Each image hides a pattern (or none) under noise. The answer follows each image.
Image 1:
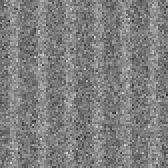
vertical stripes
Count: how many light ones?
6
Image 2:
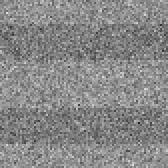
horizontal stripes
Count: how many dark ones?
2
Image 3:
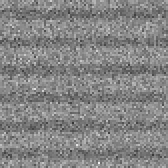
horizontal stripes
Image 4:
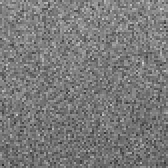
a smooth slope
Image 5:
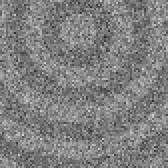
rings round one point
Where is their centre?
top middle
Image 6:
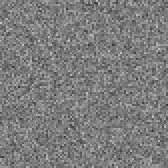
only noise
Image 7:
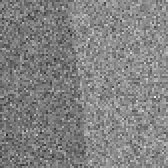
a sharp edge
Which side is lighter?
right
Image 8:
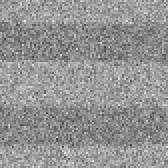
horizontal stripes
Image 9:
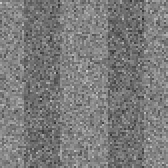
vertical stripes
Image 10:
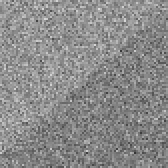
a sharp edge
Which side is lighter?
top left
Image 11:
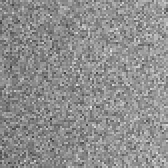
a smooth slope
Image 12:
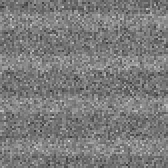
horizontal stripes
